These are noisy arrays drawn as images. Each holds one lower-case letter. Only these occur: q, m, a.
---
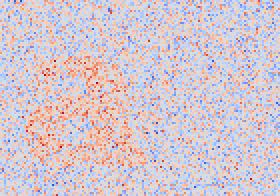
a
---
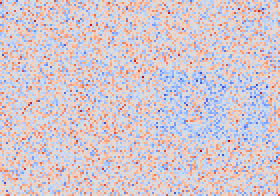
m
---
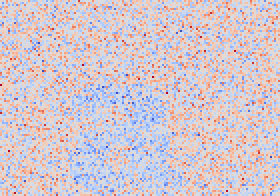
a
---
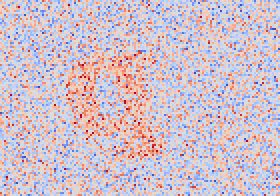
q
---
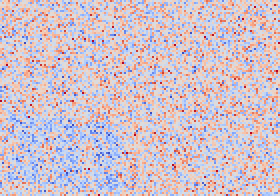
m
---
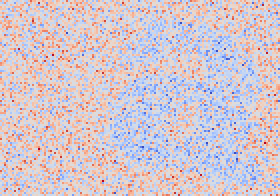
a
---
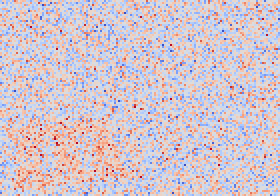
m
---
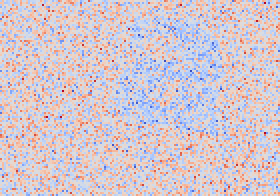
a
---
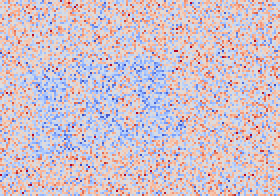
m
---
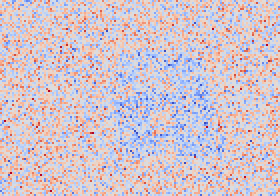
a
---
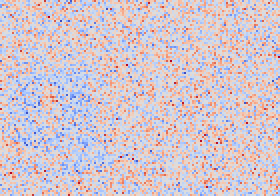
q
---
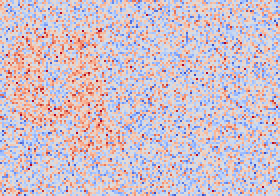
q
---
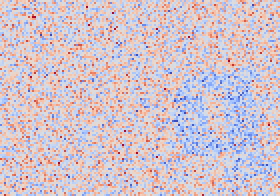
q
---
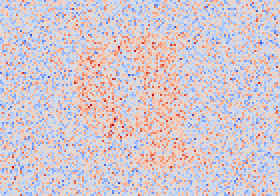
q
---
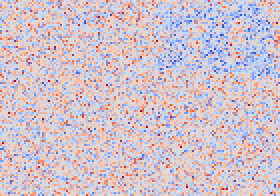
m
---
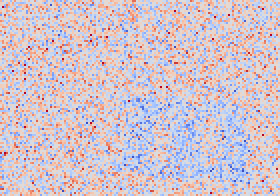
m
